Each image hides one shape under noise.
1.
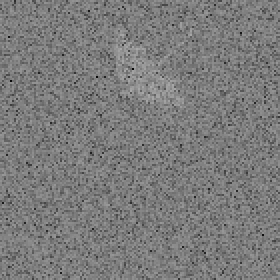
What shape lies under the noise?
umbrella
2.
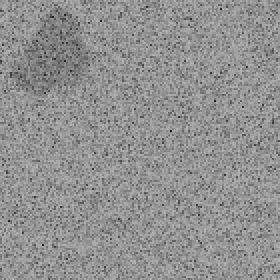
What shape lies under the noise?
cloud
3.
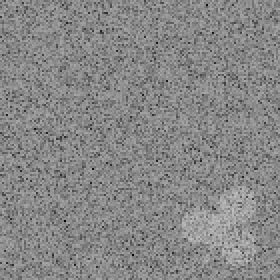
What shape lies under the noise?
club
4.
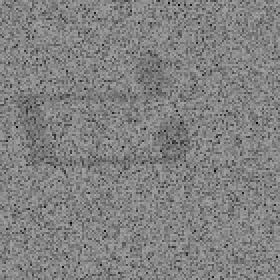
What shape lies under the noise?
pair of musical notes
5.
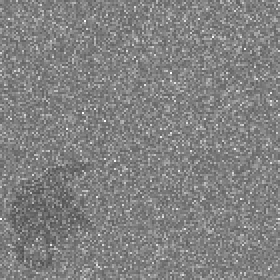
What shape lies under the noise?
teapot
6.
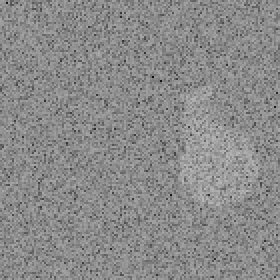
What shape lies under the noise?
pear
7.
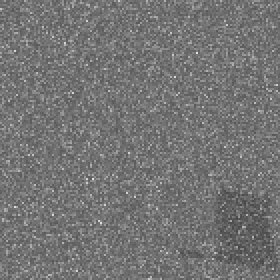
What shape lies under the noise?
flag
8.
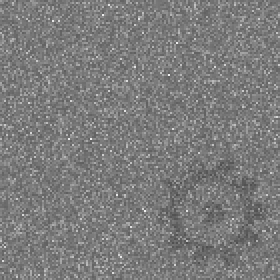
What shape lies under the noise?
gear
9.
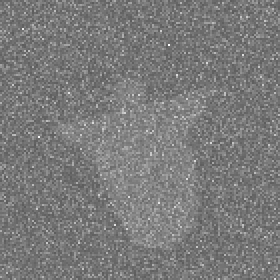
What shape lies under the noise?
bell
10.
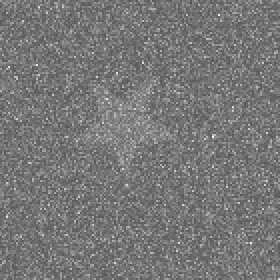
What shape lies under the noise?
star
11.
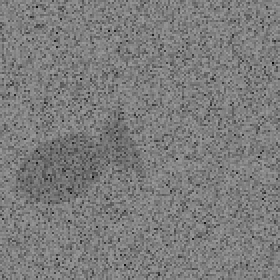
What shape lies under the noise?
fish
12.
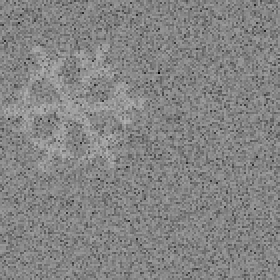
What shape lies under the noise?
snowflake
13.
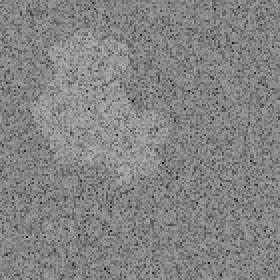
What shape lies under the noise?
car
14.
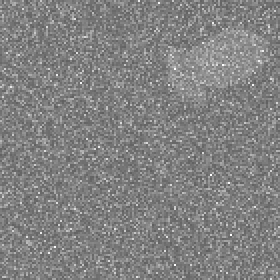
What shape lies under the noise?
footprint
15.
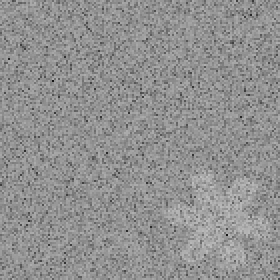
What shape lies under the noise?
asterisk
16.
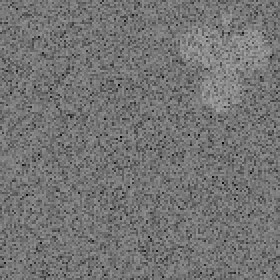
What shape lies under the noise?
club
